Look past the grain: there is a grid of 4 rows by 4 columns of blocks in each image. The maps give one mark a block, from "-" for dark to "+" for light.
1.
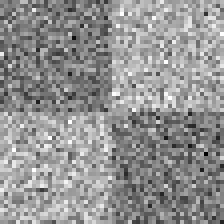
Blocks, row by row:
--++
--++
++--
++--
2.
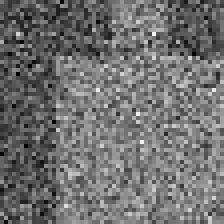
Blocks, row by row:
--+-
-+++
-+++
-+++
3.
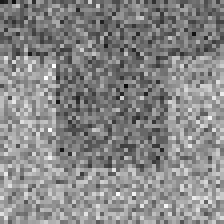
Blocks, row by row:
----
+--+
+--+
++++
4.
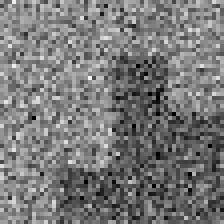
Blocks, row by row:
++++
++-+
++--
+---
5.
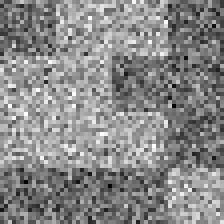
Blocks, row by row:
-++-
++--
+++-
---+
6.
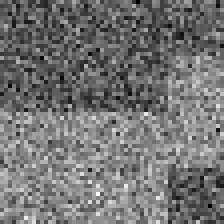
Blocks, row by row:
----
---+
++++
+++-
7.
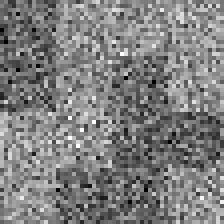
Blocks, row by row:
-+++
-+-+
++--
+--+
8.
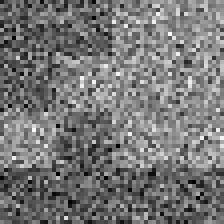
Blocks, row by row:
--++
-+++
+-++
----
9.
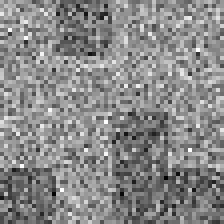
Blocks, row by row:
+-++
++++
++-+
-+--
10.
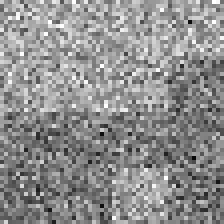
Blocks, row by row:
++++
+++-
----
--+-
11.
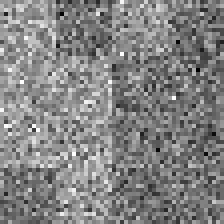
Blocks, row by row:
+-+-
++--
++--
-+--
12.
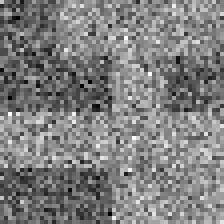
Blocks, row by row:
-+++
--+-
++++
--++
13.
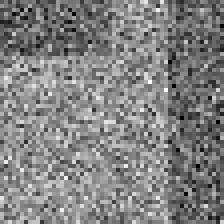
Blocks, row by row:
--+-
+++-
+++-
+++-
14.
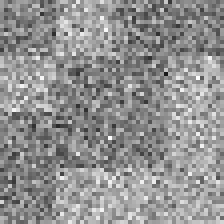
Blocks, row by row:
-+--
+--+
---+
-+++
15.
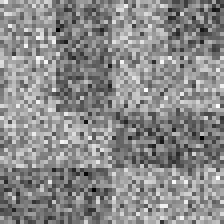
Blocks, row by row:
+-+-
+-++
++--
--++
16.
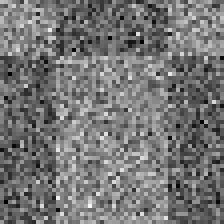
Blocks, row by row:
+--+
-++-
-++-
-++-
